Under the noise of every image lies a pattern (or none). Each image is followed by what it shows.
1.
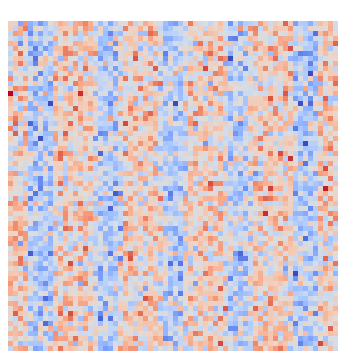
vertical stripes
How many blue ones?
5
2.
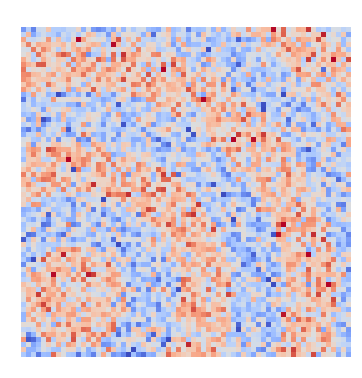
rings round one point
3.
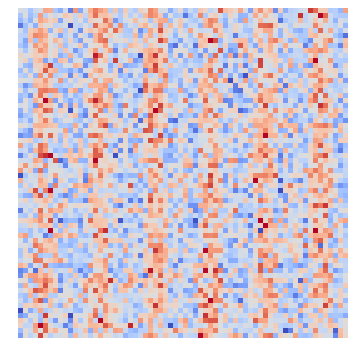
vertical stripes
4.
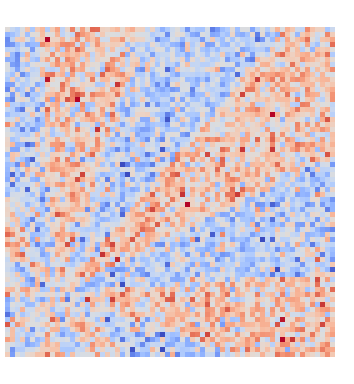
spokes from one point
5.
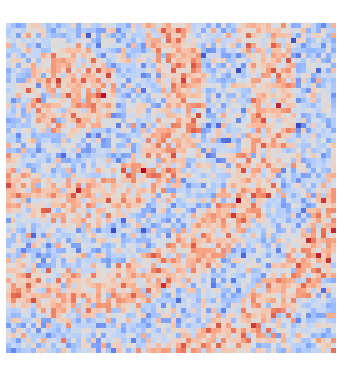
rings round one point
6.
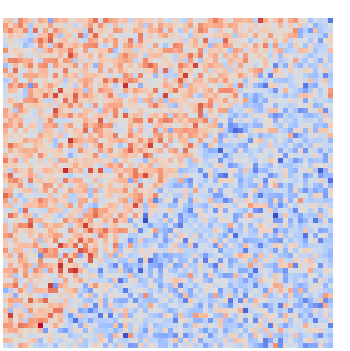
a sharp edge
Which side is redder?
top left
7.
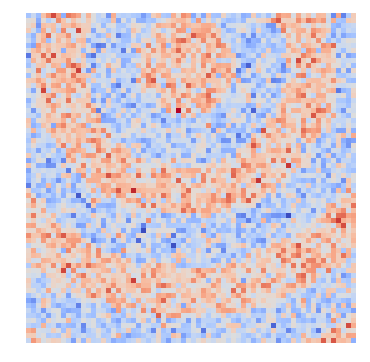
rings round one point
